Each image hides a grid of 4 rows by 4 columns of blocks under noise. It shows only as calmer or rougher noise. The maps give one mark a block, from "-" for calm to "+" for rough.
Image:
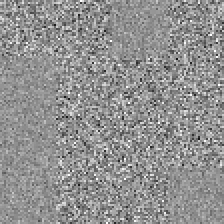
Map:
+ + - +
- + + +
- + + +
- + + -
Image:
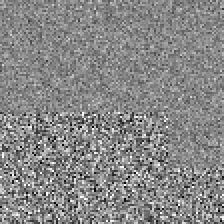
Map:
- - - -
- - - -
+ + + -
+ + + +
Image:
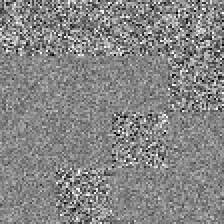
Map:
+ + + +
- - - +
- - + -
- + - -
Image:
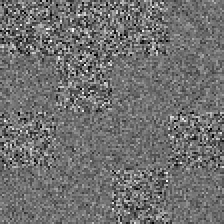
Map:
+ + + -
- + - -
+ - - +
- - + -
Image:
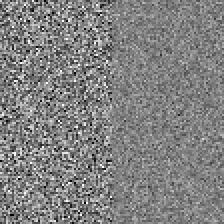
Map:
+ + - -
+ + - -
+ + - -
+ + - -
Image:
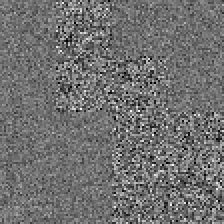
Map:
- + - -
- + + -
- - + +
- - + +
